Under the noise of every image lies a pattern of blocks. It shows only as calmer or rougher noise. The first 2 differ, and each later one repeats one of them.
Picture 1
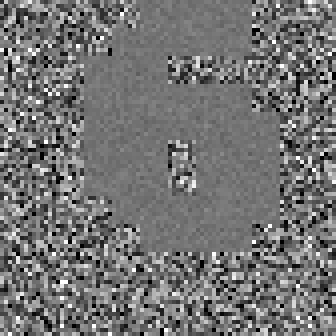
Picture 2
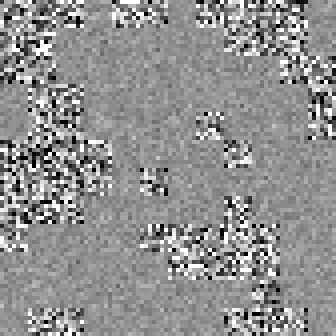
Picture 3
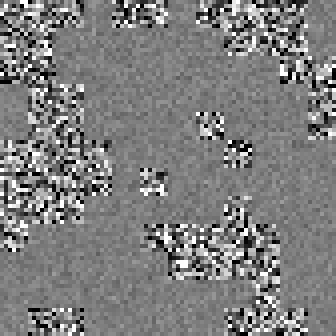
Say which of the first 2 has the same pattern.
2
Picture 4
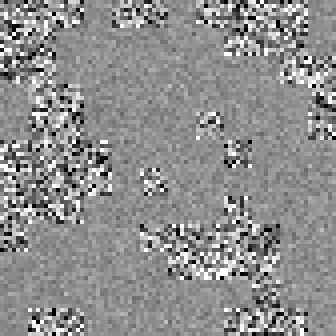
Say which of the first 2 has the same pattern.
2
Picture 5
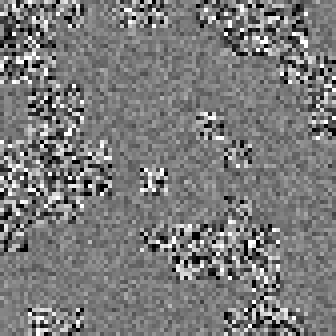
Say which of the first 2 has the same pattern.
2
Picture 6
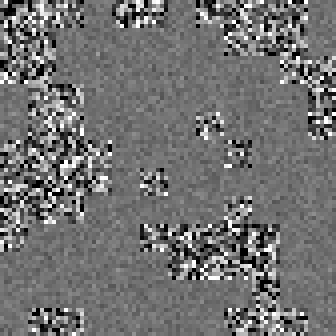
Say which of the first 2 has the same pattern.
2
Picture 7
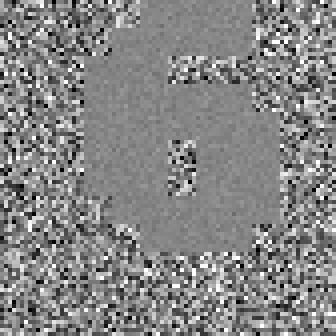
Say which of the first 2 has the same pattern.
1
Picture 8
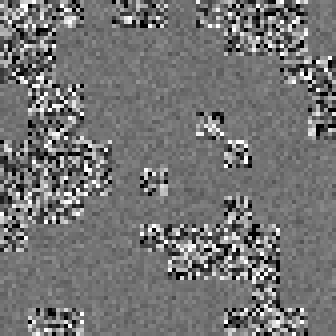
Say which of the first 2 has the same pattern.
2
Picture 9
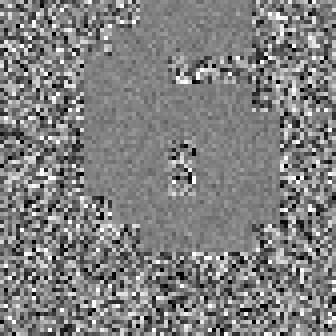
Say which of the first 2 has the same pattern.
1
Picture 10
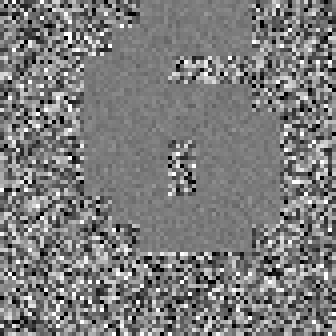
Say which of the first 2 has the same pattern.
1
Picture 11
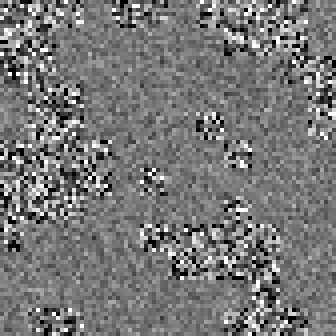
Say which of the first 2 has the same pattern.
2
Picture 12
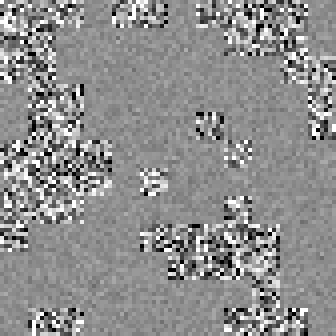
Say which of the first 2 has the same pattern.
2
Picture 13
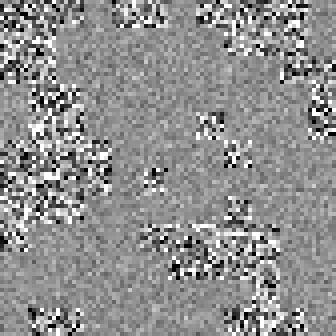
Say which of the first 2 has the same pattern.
2
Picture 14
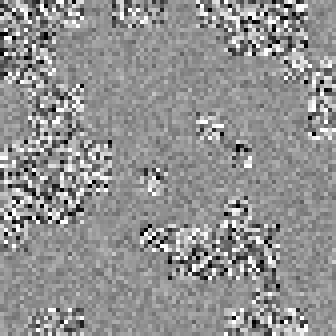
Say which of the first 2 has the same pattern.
2
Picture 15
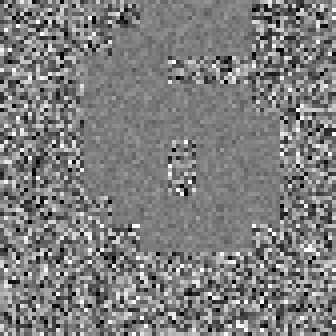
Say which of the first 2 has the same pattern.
1
